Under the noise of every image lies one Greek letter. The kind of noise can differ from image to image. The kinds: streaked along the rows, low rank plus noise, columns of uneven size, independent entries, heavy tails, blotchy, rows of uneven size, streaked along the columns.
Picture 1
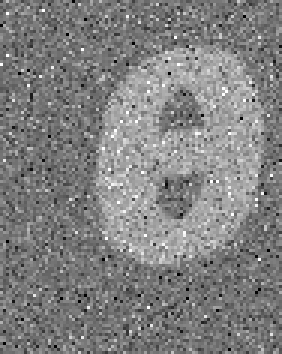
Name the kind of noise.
heavy tails
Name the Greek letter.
theta
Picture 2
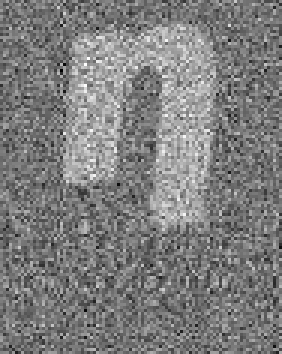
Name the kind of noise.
low rank plus noise
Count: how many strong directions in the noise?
two
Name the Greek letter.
eta
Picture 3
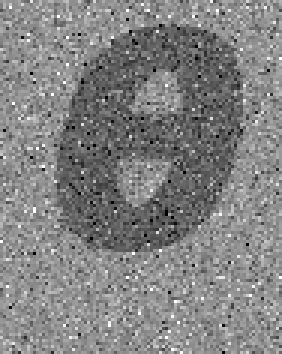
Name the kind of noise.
heavy tails
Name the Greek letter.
theta
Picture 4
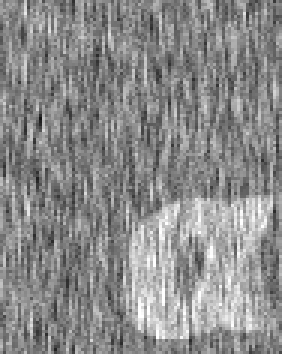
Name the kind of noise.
streaked along the columns
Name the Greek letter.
alpha
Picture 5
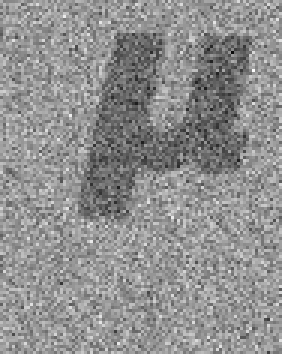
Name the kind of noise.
independent entries
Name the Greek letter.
mu
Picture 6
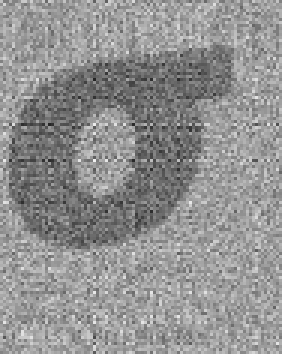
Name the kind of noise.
low rank plus noise
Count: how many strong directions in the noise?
one
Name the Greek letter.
sigma
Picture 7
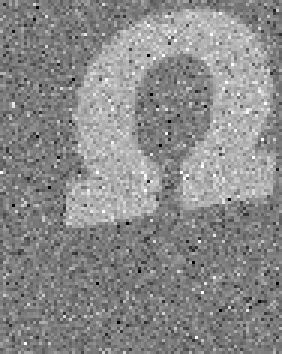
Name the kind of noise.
heavy tails
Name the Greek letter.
omega
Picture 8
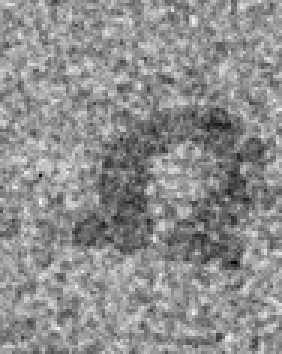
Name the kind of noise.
blotchy
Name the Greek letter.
omega
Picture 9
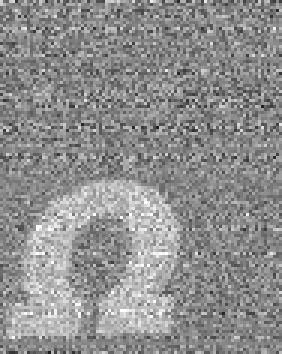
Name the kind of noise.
rows of uneven size
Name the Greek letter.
omega
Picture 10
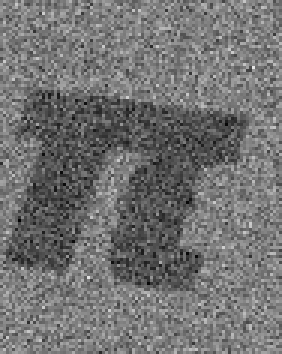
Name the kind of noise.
independent entries
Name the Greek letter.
pi
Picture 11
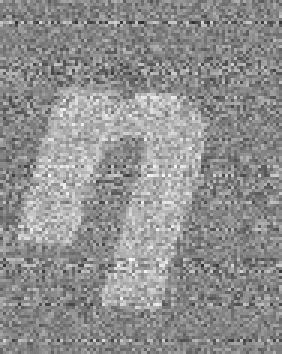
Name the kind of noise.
rows of uneven size
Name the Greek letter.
eta
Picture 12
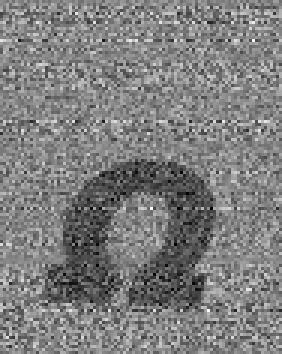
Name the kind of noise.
rows of uneven size
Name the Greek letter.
omega
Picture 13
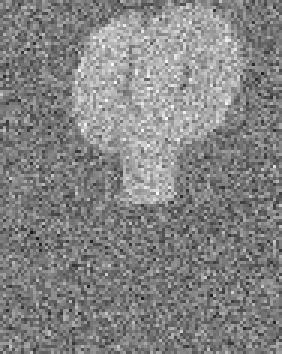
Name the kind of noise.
independent entries
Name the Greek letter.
phi
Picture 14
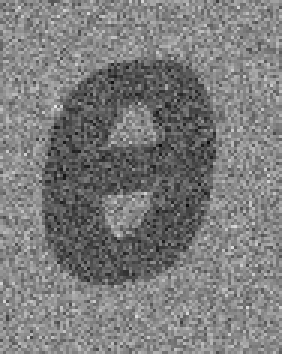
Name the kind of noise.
independent entries
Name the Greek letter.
theta
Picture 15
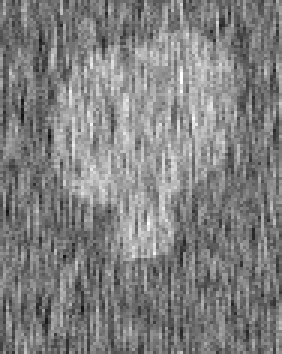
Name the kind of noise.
streaked along the columns
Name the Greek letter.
phi
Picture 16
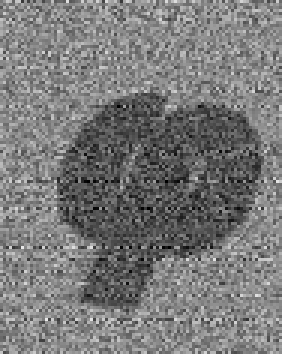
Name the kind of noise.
rows of uneven size
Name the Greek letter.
phi
